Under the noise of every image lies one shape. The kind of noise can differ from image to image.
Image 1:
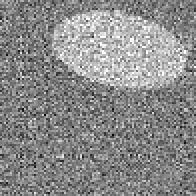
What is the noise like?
low rank plus noise
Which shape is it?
ellipse
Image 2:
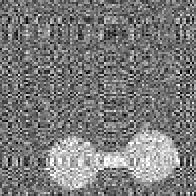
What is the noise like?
low rank plus noise
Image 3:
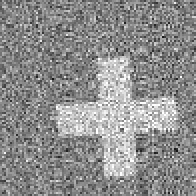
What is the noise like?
low rank plus noise
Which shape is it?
cross
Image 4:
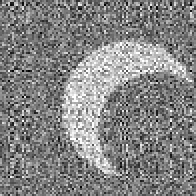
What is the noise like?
low rank plus noise
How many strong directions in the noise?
one
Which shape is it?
crescent
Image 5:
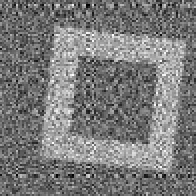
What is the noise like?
low rank plus noise
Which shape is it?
square frame
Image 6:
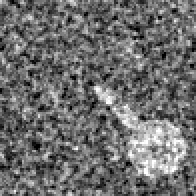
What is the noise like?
blotchy
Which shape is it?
lollipop
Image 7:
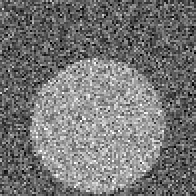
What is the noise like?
independent entries
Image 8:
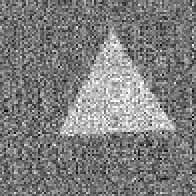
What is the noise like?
low rank plus noise
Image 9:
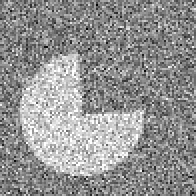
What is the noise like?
independent entries
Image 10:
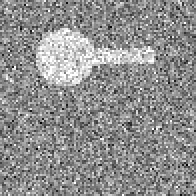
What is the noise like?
independent entries
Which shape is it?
lollipop
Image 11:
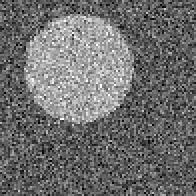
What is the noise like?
independent entries
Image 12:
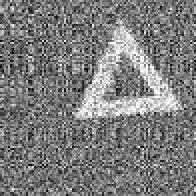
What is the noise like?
low rank plus noise
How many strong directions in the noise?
one
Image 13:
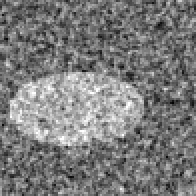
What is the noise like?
blotchy
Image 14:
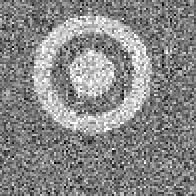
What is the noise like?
low rank plus noise
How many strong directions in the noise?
five to eight
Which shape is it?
bullseye
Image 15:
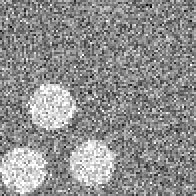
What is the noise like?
independent entries
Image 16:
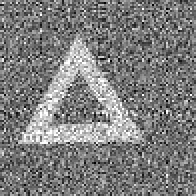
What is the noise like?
low rank plus noise
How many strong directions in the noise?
three or four
